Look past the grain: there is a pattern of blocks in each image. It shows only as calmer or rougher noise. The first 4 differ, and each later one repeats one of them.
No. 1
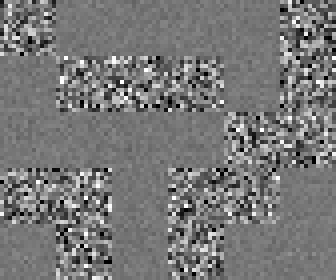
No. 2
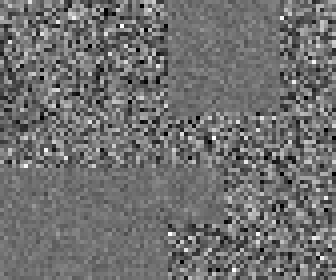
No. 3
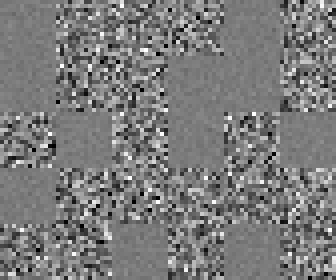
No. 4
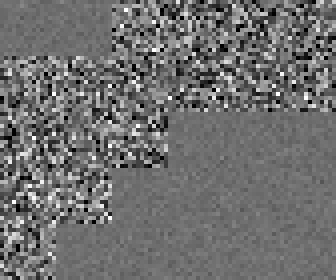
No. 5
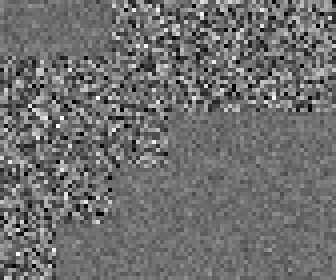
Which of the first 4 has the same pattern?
4
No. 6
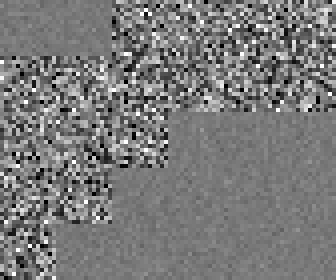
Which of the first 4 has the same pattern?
4
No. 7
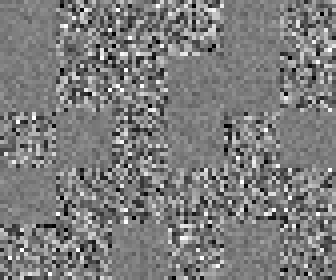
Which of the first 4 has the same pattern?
3
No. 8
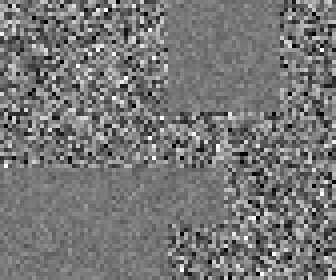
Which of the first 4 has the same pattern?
2
